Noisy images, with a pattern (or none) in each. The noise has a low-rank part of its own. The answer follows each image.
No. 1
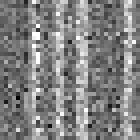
bands of columns
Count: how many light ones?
4
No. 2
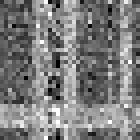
bands of rows crossing bands of columns
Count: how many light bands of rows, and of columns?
1 and 3
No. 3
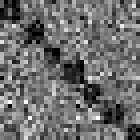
blocks along the diagonal
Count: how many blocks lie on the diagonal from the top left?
7
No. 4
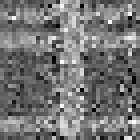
bands of rows crossing bands of columns
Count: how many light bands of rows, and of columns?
3 and 1
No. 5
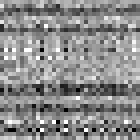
bands of rows
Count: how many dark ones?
5
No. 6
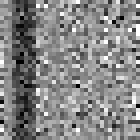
one band of columns
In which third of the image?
left
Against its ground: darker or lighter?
darker
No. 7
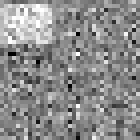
one block
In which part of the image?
top left
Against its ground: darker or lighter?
lighter
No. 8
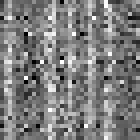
bands of columns
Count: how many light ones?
5
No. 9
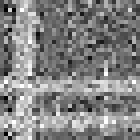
bands of rows crossing bands of columns
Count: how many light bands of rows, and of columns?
2 and 1
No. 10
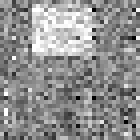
one block
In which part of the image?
top middle
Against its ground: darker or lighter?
lighter
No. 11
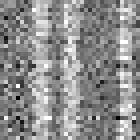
bands of columns
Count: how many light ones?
3
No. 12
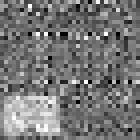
one block
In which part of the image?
bottom left
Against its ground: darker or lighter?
lighter
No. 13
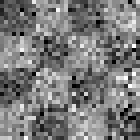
a checkerboard
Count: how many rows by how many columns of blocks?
4 by 4
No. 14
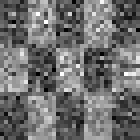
a checkerboard
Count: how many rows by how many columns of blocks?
3 by 5
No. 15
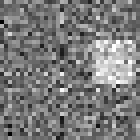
one block
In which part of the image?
middle right
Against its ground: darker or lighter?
lighter
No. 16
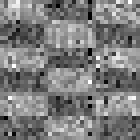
a checkerboard
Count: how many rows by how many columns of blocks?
6 by 3
